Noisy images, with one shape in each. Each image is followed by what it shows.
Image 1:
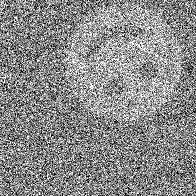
smiling face
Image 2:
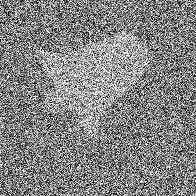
bell
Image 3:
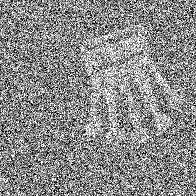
chess queen
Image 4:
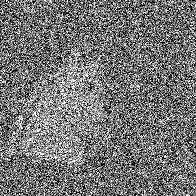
chess knight
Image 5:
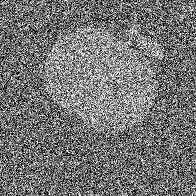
apple
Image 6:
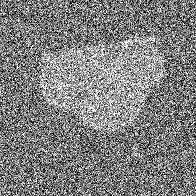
cloud
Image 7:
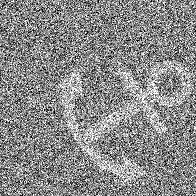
anchor
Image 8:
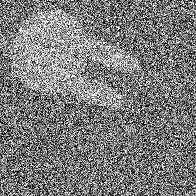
rabbit's head
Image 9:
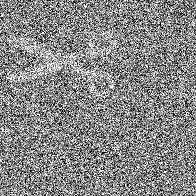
pair of scissors
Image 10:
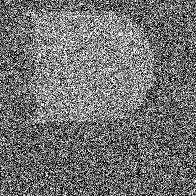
ghost
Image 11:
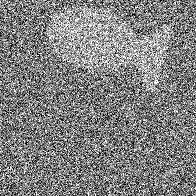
fish
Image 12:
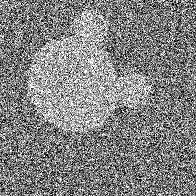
bear's head
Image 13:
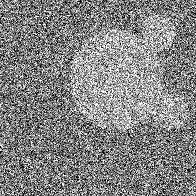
bear's head
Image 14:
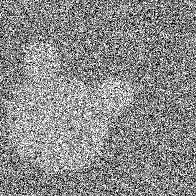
bear's head
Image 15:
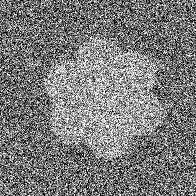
flower
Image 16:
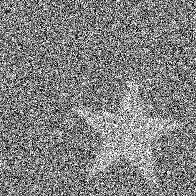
star
